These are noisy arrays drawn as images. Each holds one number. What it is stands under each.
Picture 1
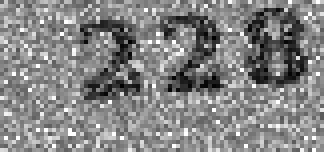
228
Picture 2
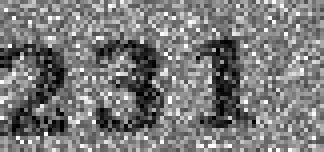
231
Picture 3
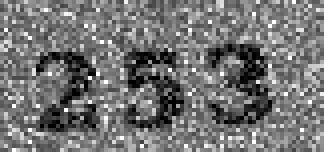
253
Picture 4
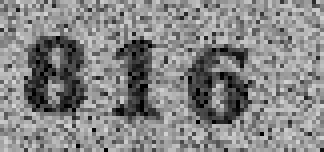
816
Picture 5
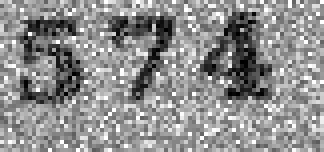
574
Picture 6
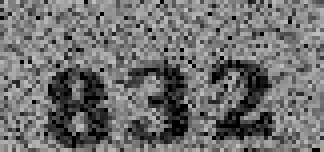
832
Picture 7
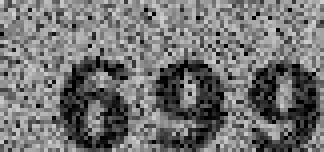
699
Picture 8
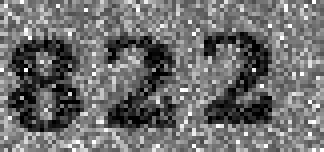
822
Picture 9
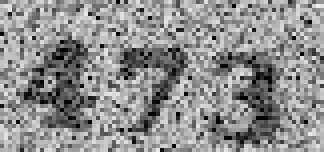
473
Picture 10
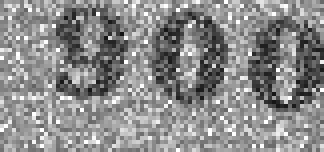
900
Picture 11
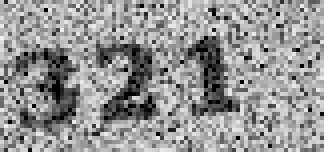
321
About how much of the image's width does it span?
two thirds
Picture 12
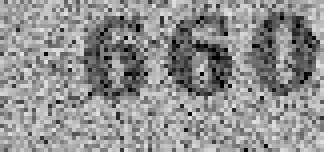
660
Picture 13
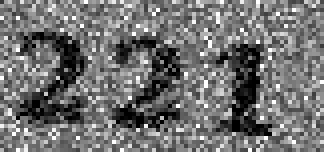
221
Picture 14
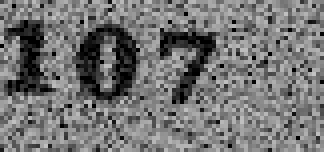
107
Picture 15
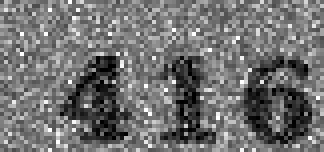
416
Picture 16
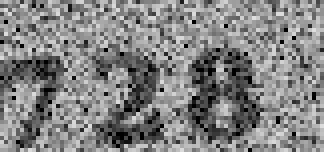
728
